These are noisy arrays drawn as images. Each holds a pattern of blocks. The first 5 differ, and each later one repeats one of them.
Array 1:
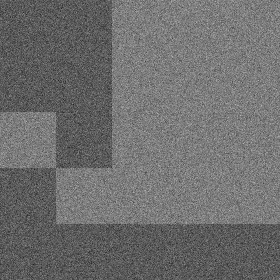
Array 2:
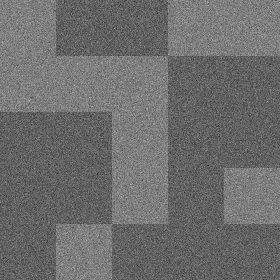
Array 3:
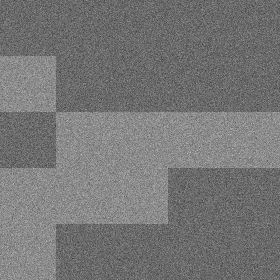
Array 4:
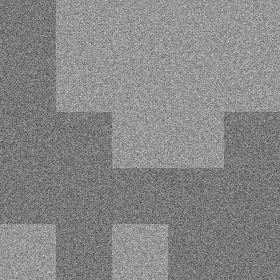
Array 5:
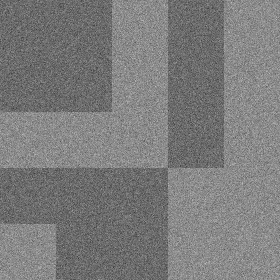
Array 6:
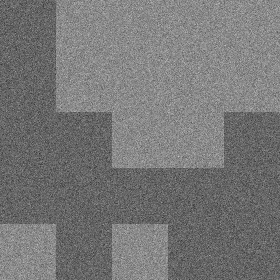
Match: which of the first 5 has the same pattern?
4
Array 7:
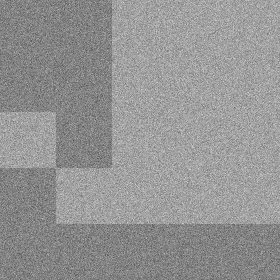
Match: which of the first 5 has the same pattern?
1
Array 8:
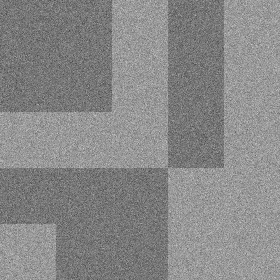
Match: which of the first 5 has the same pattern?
5
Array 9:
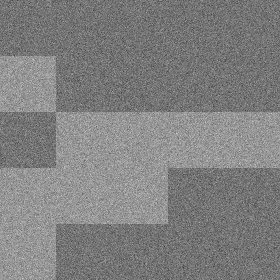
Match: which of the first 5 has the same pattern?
3
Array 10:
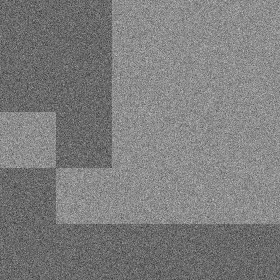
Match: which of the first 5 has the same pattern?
1
